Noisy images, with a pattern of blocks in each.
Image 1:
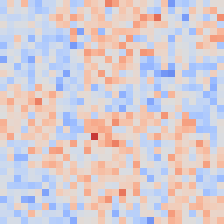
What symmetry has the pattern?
no symmetry
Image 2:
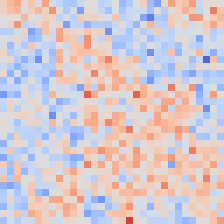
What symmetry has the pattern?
no symmetry
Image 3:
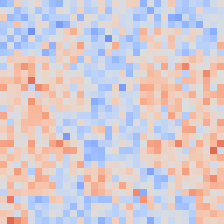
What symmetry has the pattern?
left and right mirror each other
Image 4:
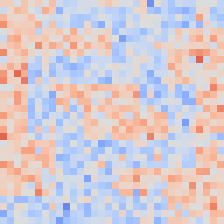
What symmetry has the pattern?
the same after a half turn
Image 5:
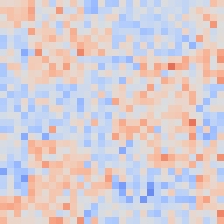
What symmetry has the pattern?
top and bottom mirror each other
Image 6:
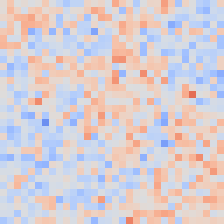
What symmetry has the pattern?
no symmetry
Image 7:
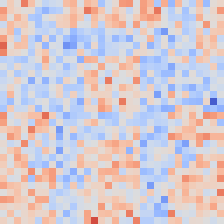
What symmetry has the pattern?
left and right mirror each other
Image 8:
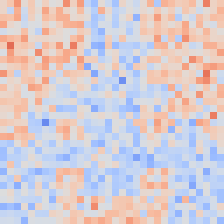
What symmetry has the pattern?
left and right mirror each other
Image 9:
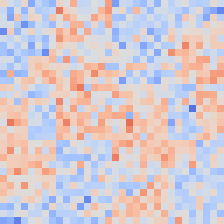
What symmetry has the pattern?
the same after a half turn
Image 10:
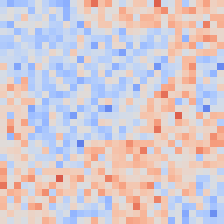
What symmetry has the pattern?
mirrored about the diagonal from the top left
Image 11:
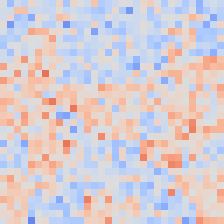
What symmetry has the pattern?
left and right mirror each other
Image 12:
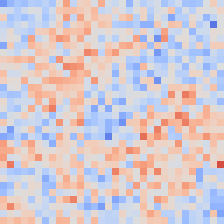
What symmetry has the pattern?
mirrored about the diagonal from the bottom left
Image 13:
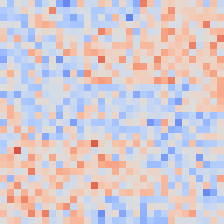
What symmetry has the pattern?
the same after a half turn
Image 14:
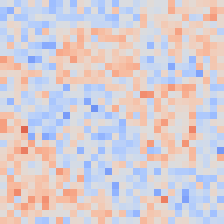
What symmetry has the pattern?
mirrored about the diagonal from the bottom left
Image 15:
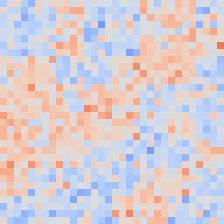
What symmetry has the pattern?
no symmetry
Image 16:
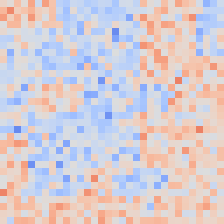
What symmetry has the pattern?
no symmetry
